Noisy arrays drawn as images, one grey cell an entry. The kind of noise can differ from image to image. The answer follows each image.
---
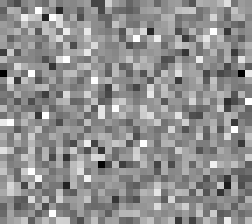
heavy tails
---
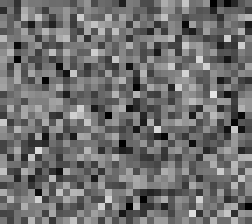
independent entries
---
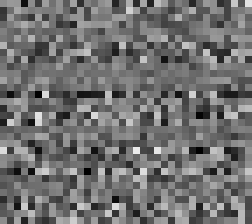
rows of uneven size
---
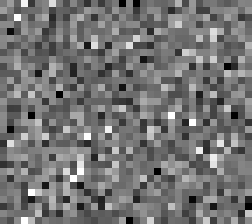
heavy tails
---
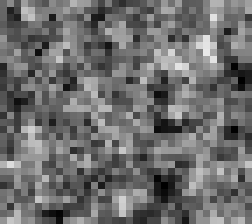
blotchy
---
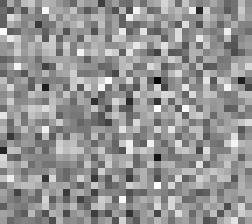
low rank plus noise
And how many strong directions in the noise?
five to eight
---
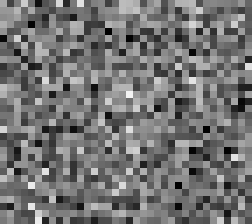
low rank plus noise
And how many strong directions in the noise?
five to eight
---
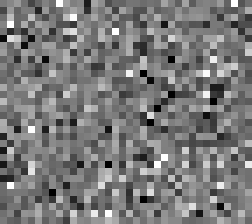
heavy tails
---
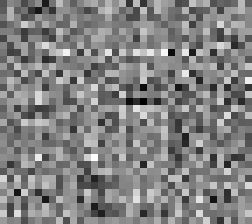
low rank plus noise
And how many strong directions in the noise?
five to eight
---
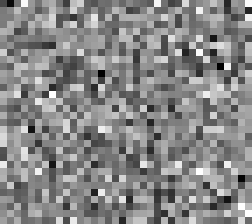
independent entries
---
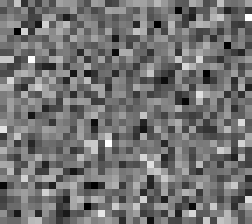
independent entries
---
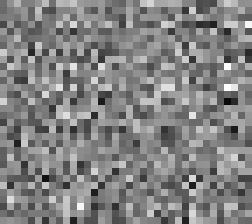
low rank plus noise
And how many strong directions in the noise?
two
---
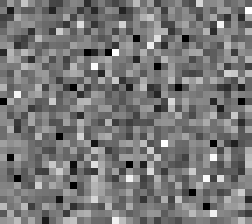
heavy tails
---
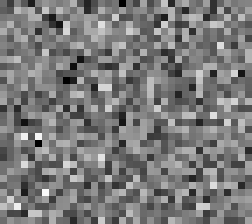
independent entries
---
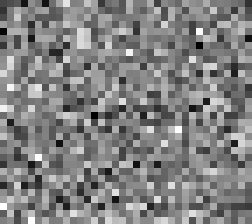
independent entries
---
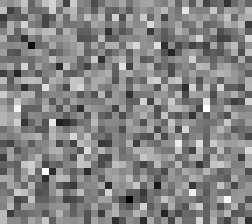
independent entries
